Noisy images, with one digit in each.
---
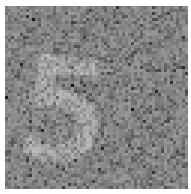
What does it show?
light 5
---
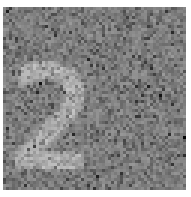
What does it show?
light 2
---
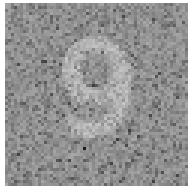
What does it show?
light 9
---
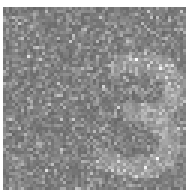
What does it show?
light 3
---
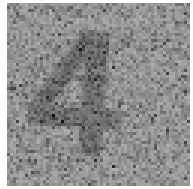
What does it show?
dark 4
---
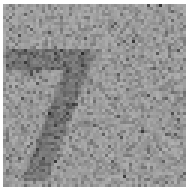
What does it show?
dark 7
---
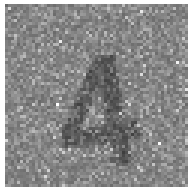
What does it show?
dark 4
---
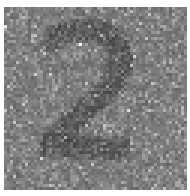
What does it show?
dark 2
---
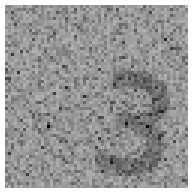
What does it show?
dark 3
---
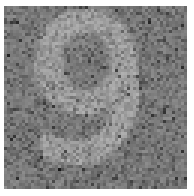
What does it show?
light 9
